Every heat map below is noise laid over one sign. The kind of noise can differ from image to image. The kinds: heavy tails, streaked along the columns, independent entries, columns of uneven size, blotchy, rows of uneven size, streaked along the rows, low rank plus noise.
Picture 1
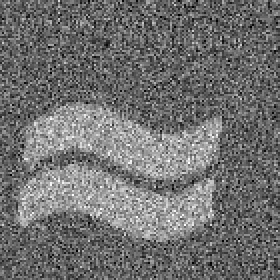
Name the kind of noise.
low rank plus noise
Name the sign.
approximately sign
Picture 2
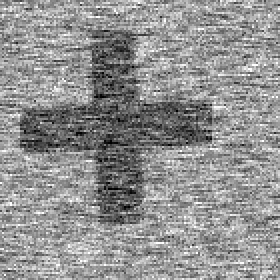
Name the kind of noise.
streaked along the rows
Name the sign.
plus sign
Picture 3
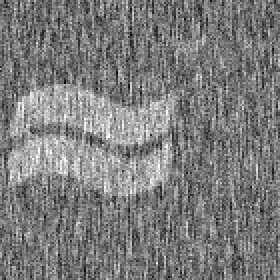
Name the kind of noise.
streaked along the columns
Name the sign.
approximately sign
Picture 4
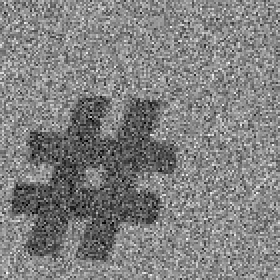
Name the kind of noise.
independent entries
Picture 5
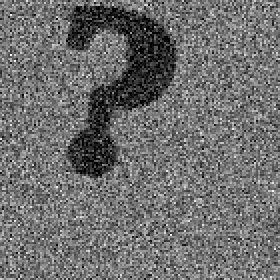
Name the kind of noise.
low rank plus noise
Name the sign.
question mark
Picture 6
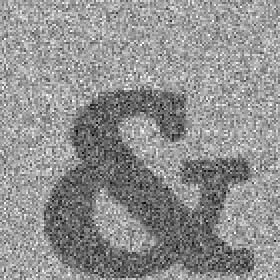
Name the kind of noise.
low rank plus noise
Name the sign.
ampersand
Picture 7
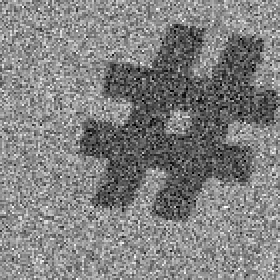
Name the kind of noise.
low rank plus noise
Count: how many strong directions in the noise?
two
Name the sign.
hash sign
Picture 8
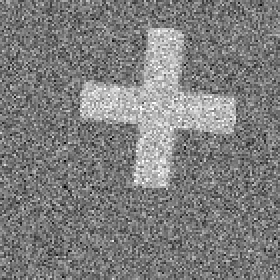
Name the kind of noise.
low rank plus noise
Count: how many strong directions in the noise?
one
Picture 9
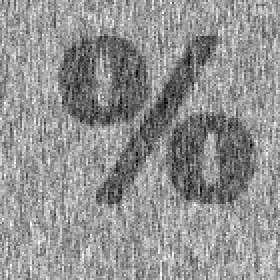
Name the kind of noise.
streaked along the columns
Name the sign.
percent sign
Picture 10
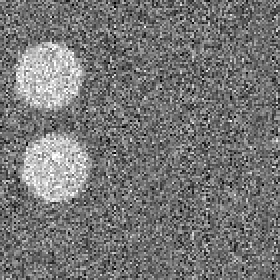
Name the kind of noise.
columns of uneven size
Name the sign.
colon
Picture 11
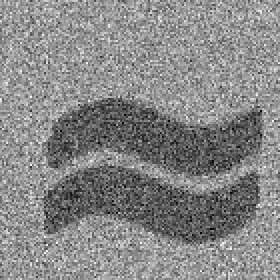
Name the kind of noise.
low rank plus noise
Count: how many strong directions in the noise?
two
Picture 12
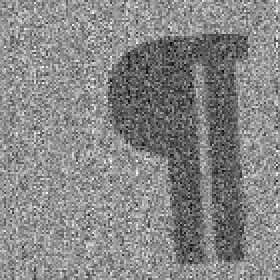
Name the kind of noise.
columns of uneven size
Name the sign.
pilcrow
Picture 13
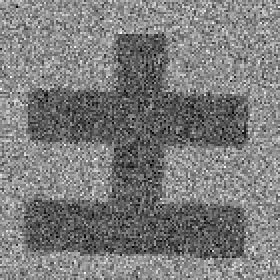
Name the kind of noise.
low rank plus noise
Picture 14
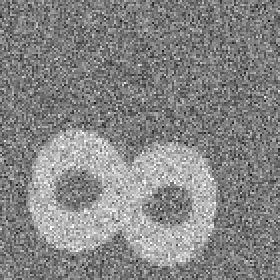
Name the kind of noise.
independent entries
